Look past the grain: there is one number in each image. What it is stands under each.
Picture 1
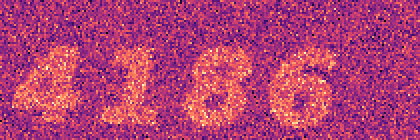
4186
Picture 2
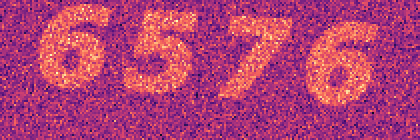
6576
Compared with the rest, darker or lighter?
lighter
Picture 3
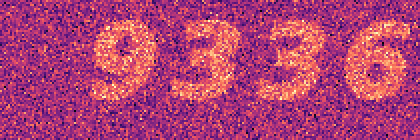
9336
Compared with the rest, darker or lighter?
lighter
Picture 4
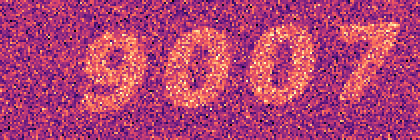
9007
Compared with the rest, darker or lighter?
lighter
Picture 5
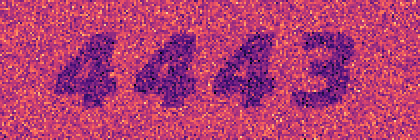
4443
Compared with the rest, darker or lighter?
darker
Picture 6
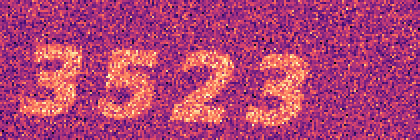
3523
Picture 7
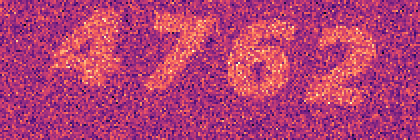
4762
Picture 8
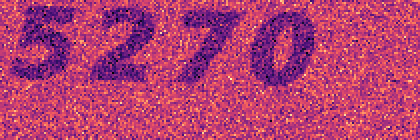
5270
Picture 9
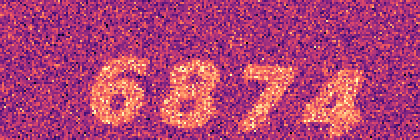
6874
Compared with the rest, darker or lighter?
lighter
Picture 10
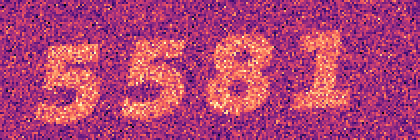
5581
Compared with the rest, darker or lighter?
lighter
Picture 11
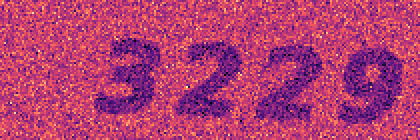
3229
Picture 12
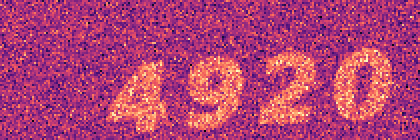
4920
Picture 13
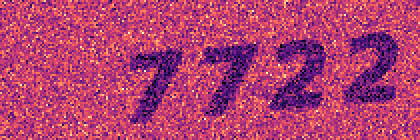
7722
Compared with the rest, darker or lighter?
darker
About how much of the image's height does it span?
two thirds
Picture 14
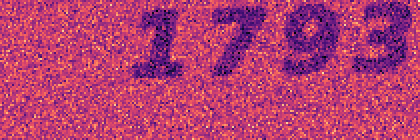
1793
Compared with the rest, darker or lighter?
darker
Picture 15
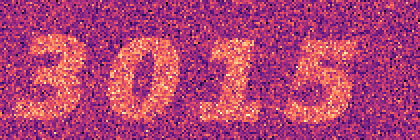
3015
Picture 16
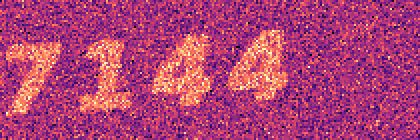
7144
